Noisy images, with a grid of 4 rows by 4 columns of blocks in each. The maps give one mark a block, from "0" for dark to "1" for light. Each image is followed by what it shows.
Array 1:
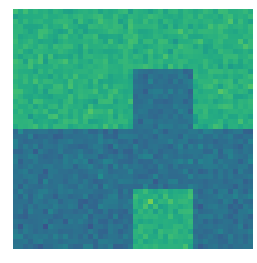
1 1 1 1
1 1 0 1
0 0 0 0
0 0 1 0
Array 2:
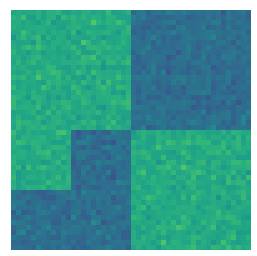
1 1 0 0
1 1 0 0
1 0 1 1
0 0 1 1
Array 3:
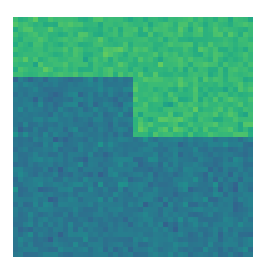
1 1 1 1
0 0 1 1
0 0 0 0
0 0 0 0
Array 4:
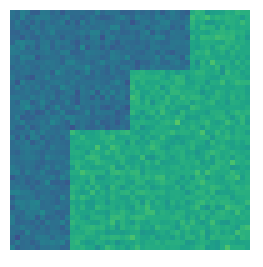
0 0 0 1
0 0 1 1
0 1 1 1
0 1 1 1
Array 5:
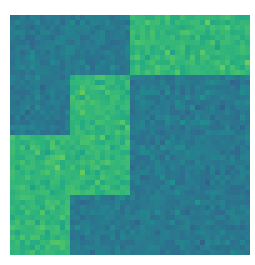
0 0 1 1
0 1 0 0
1 1 0 0
1 0 0 0
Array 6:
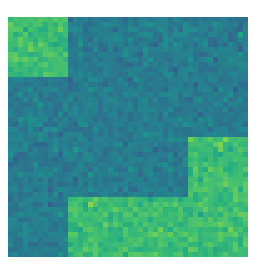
1 0 0 0
0 0 0 0
0 0 0 1
0 1 1 1
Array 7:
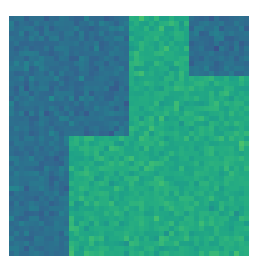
0 0 1 0
0 0 1 1
0 1 1 1
0 1 1 1
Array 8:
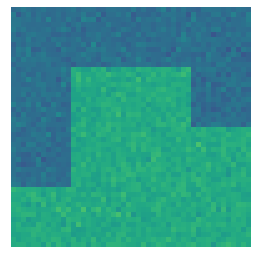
0 0 0 0
0 1 1 0
0 1 1 1
1 1 1 1
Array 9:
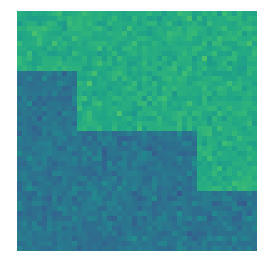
1 1 1 1
0 1 1 1
0 0 0 1
0 0 0 0
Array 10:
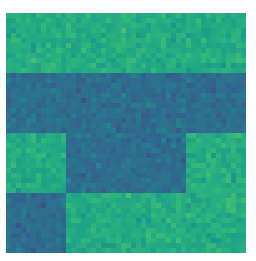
1 1 1 1
0 0 0 0
1 0 0 1
0 1 1 1
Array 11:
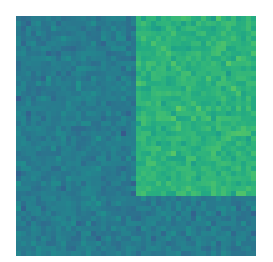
0 0 1 1
0 0 1 1
0 0 1 1
0 0 0 0
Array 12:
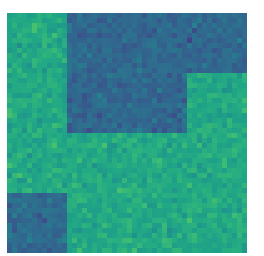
1 0 0 0
1 0 0 1
1 1 1 1
0 1 1 1
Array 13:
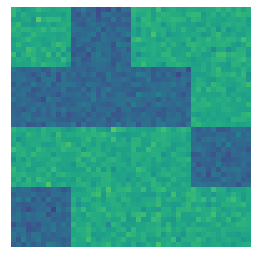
1 0 1 1
0 0 0 1
1 1 1 0
0 1 1 1
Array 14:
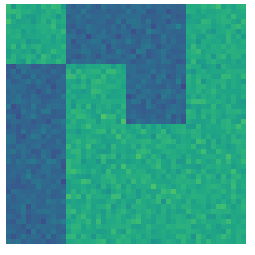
1 0 0 1
0 1 0 1
0 1 1 1
0 1 1 1
